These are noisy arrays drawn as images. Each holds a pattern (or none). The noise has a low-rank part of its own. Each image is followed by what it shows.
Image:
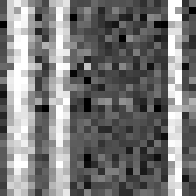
bands of columns
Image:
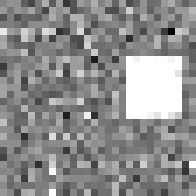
one block
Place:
middle right
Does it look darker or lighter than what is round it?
lighter
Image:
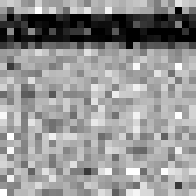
one band of rows
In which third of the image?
top
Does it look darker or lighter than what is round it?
darker
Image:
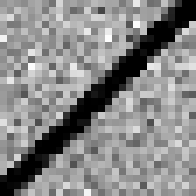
a diagonal band
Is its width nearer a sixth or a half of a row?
a sixth
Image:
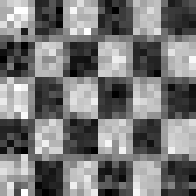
a checkerboard
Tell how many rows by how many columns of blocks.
5 by 6
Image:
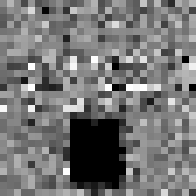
one block
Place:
bottom middle
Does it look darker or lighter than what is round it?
darker
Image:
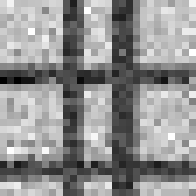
bands of rows crossing bands of columns
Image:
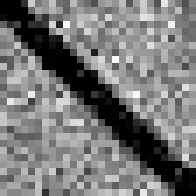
a diagonal band
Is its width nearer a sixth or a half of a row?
a sixth
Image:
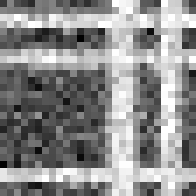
bands of rows crossing bands of columns
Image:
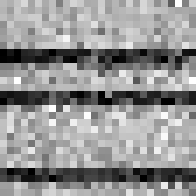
bands of rows
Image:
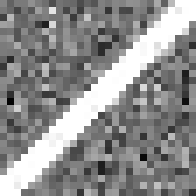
a diagonal band
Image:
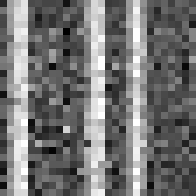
bands of columns
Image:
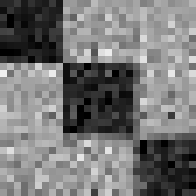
blocks along the diagonal
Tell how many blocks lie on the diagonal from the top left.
3
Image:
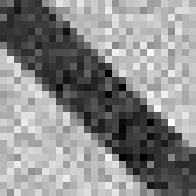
a diagonal band
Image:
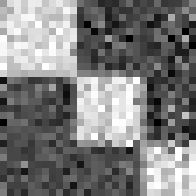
blocks along the diagonal
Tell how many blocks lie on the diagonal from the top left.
3
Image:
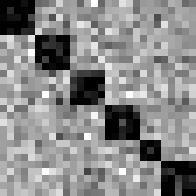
blocks along the diagonal
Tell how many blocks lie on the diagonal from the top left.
6
